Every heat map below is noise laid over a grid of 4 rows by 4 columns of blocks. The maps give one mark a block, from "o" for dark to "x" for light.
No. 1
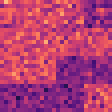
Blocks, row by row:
x x x o
x x x x
x x o o
o o o x
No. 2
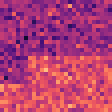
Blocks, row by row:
o o o o
o o o o
o x x x
x x x x
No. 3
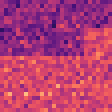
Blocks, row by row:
o o o o
o o o x
x x x x
x x x x
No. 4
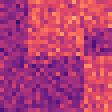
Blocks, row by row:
o x x x
o x x o
o o o x
o o o x
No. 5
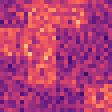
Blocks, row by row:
o x x o
x x o o
o x o o
o o o x
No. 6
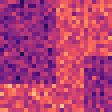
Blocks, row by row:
o o x x
o o x x
o o x o
x x x o
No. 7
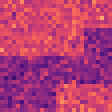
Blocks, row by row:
x x x x
x x x o
o o o o
o o x x
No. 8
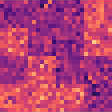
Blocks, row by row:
o o o x
x o o x
o x o o
x x x o
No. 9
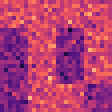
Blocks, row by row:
x x x x
o x o x
o x o x
o x x o
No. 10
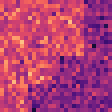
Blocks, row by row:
x x x o
x x x o
x x o o
x o o o
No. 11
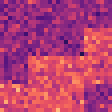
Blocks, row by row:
o o o o
o o o x
o x x x
x x x o
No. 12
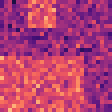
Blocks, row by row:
o x o o
o o o o
x x x o
x x x o
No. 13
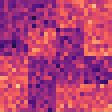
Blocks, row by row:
o o x x
o x o x
x o o o
x o x x
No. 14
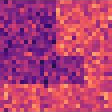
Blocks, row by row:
o o x x
o o x x
o o o x
x x x x
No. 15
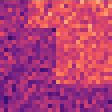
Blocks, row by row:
o x x x
o o x x
o o x x
o o o o
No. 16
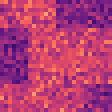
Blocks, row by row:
x x o o
o x x x
o x x x
x x x o
